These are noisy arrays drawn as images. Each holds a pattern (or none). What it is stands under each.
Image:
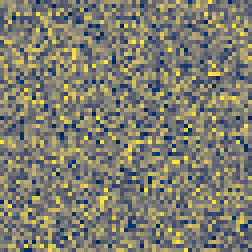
only noise
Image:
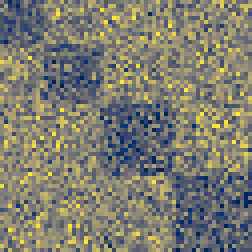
blocks along the diagonal
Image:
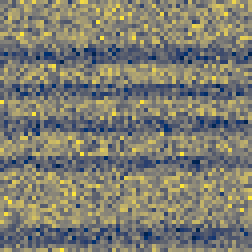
bands of rows
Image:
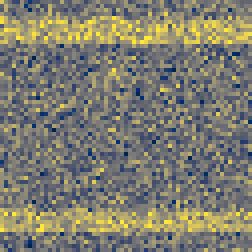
bands of rows
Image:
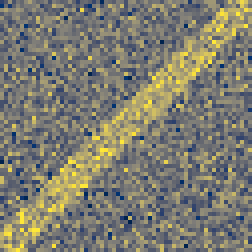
a diagonal band
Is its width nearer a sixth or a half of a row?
a sixth
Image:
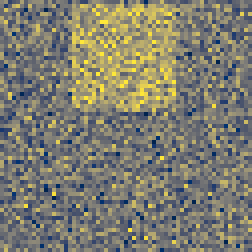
one block
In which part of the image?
top middle
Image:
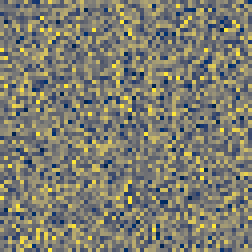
only noise
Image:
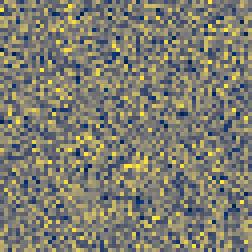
only noise
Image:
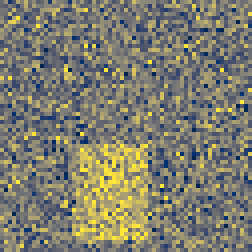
one block
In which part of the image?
bottom middle
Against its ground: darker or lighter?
lighter
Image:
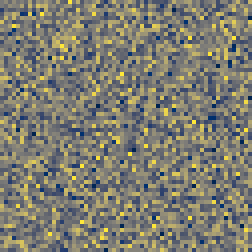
only noise
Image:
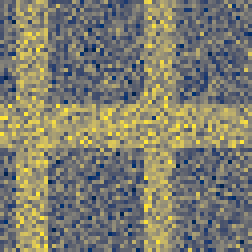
bands of rows crossing bands of columns
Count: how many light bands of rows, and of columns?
1 and 2
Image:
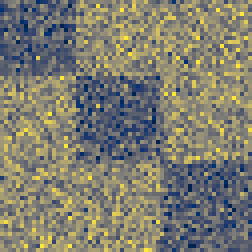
blocks along the diagonal
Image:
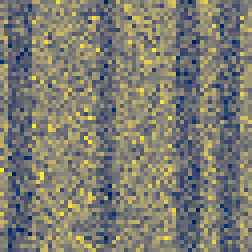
bands of columns
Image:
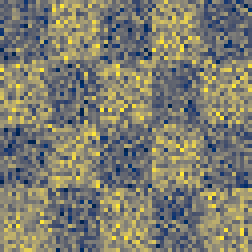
a checkerboard
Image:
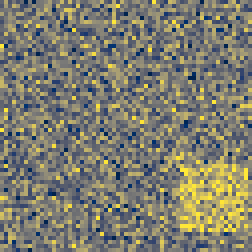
one block
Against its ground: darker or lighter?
lighter
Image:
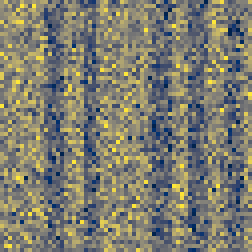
bands of columns
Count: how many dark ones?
5
